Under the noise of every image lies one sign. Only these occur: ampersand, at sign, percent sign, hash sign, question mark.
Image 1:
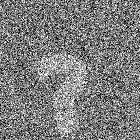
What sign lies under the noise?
question mark
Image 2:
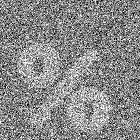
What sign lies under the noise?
percent sign
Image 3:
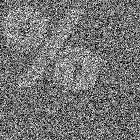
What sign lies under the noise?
percent sign
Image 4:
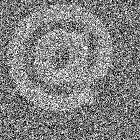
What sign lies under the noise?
at sign
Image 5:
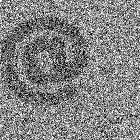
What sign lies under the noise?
at sign
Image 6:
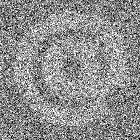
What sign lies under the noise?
at sign
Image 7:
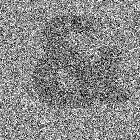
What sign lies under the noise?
ampersand
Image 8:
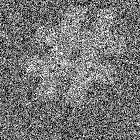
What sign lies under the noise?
hash sign
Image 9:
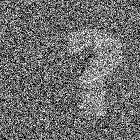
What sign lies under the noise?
question mark
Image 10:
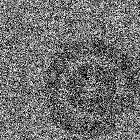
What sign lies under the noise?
at sign
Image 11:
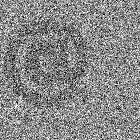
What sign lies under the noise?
at sign
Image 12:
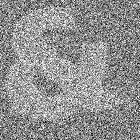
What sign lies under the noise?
ampersand
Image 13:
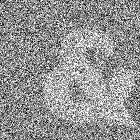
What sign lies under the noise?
ampersand
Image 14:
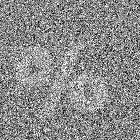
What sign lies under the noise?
percent sign
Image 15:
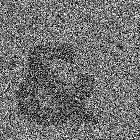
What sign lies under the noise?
ampersand
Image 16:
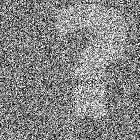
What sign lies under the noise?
question mark
